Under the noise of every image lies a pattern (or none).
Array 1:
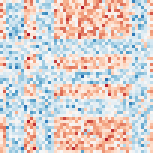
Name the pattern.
bands of rows crossing bands of columns
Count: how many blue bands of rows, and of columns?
3 and 3
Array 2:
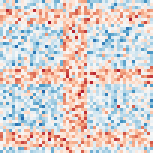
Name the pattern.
bands of rows crossing bands of columns
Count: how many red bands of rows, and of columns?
3 and 1
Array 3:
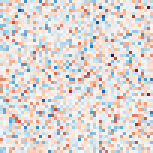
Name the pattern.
only noise
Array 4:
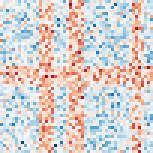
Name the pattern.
bands of rows crossing bands of columns
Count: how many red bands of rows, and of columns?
1 and 3
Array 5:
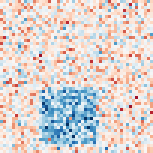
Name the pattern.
one block
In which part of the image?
bottom middle
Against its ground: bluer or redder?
bluer
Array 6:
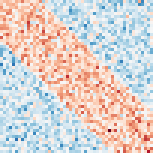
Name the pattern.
a diagonal band
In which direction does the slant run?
top left to bottom right
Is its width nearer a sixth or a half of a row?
a half
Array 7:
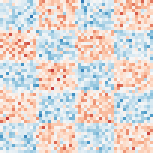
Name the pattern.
a checkerboard
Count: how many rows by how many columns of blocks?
5 by 4
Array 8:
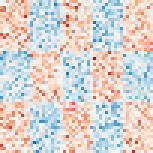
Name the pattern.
a checkerboard
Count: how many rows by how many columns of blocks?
3 by 5
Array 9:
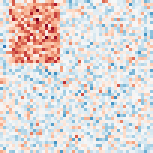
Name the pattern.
one block
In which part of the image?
top left
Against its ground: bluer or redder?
redder
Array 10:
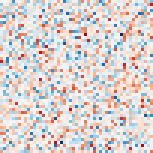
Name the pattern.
only noise
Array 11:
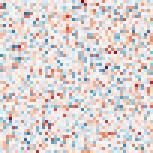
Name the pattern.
only noise
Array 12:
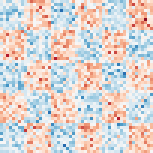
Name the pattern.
a checkerboard
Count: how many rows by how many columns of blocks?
5 by 6
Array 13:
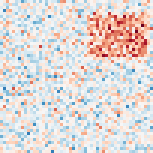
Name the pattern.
one block
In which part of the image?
top right
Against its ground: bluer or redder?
redder
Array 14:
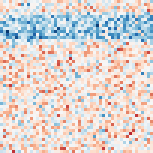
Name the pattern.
one band of rows
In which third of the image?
top
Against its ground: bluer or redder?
bluer
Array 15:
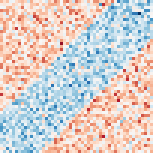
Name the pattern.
a diagonal band
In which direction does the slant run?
bottom left to top right
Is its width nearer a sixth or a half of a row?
a half
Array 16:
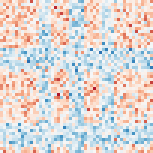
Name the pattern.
bands of rows crossing bands of columns
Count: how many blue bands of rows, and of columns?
2 and 3
